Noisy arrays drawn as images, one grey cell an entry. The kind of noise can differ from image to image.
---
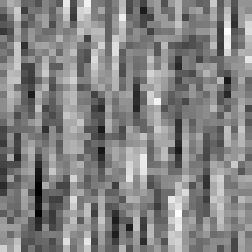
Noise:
streaked along the columns
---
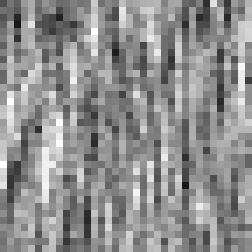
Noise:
streaked along the columns
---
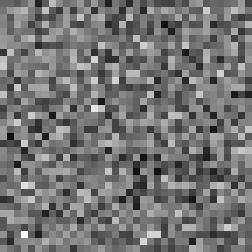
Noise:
independent entries
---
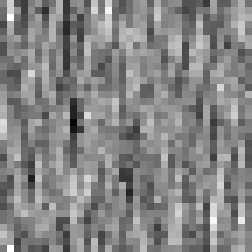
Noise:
streaked along the columns
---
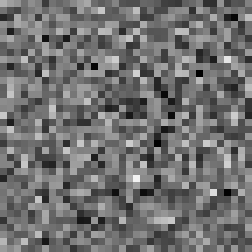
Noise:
low rank plus noise
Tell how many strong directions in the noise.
five to eight
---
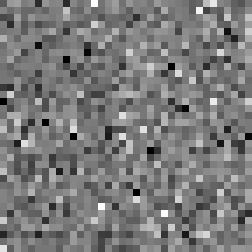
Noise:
heavy tails
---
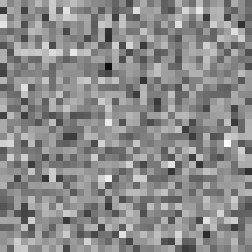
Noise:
low rank plus noise
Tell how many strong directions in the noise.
five to eight
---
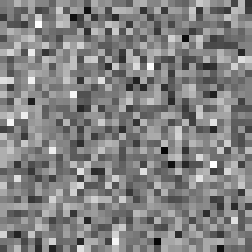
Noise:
independent entries
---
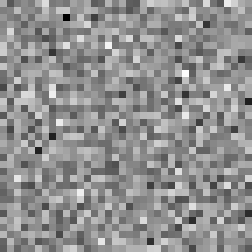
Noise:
independent entries
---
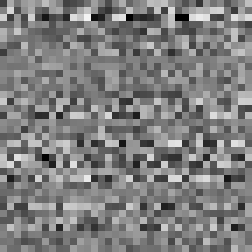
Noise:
rows of uneven size
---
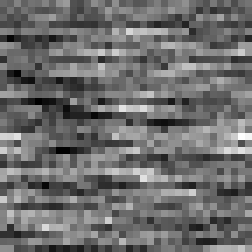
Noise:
streaked along the rows
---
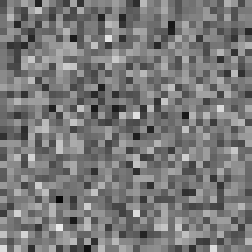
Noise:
independent entries
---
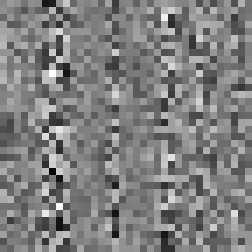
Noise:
columns of uneven size
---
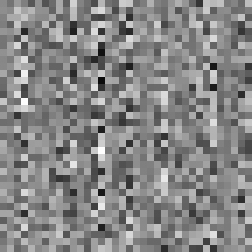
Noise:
columns of uneven size
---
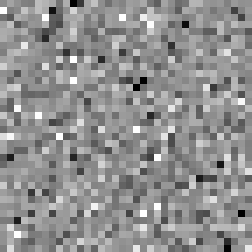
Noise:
heavy tails
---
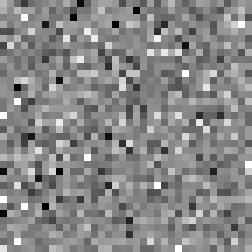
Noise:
heavy tails
